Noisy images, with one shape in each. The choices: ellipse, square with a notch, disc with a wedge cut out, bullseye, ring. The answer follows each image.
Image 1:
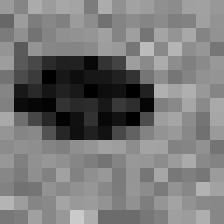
ellipse
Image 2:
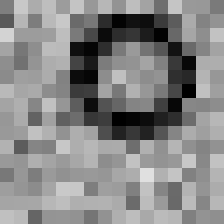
ring
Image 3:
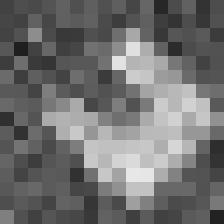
square with a notch
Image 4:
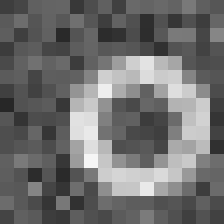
ring
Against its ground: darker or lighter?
lighter
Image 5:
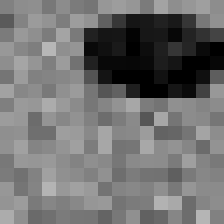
ellipse
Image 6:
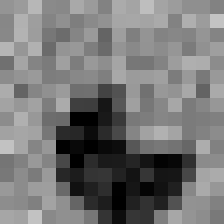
disc with a wedge cut out
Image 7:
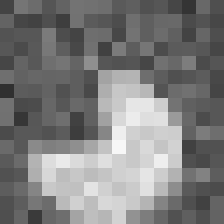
disc with a wedge cut out
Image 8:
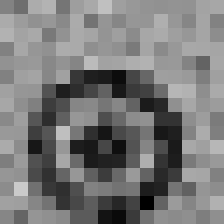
bullseye
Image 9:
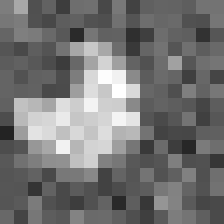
disc with a wedge cut out
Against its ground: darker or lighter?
lighter
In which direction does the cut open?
up and left
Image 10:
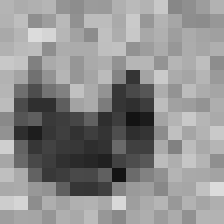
disc with a wedge cut out
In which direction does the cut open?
up
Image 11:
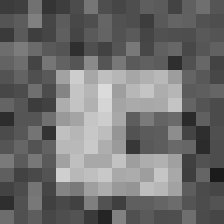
square with a notch
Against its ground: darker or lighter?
lighter
